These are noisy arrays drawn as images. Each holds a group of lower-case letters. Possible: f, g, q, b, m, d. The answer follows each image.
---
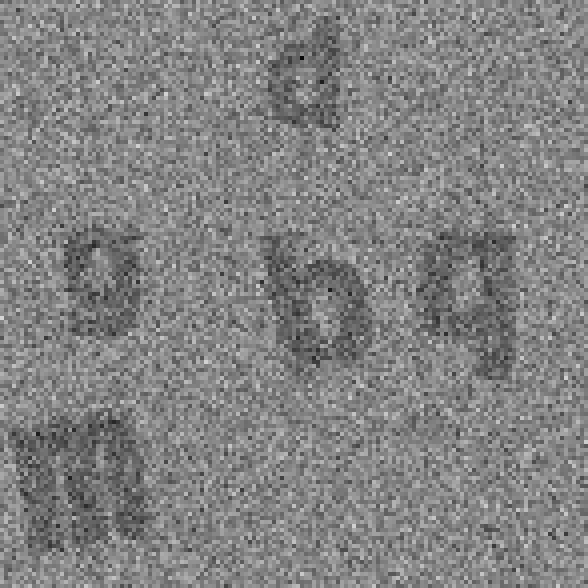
top middle: d; middle left: g; centre: b; middle right: q; bottom left: m
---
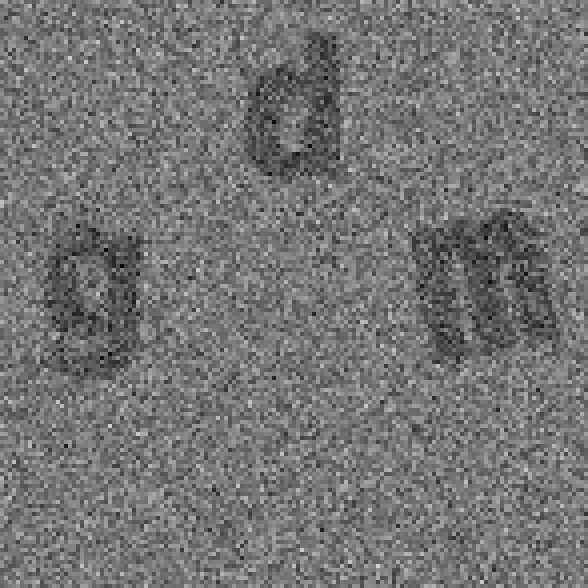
top middle: d; middle left: g; middle right: m
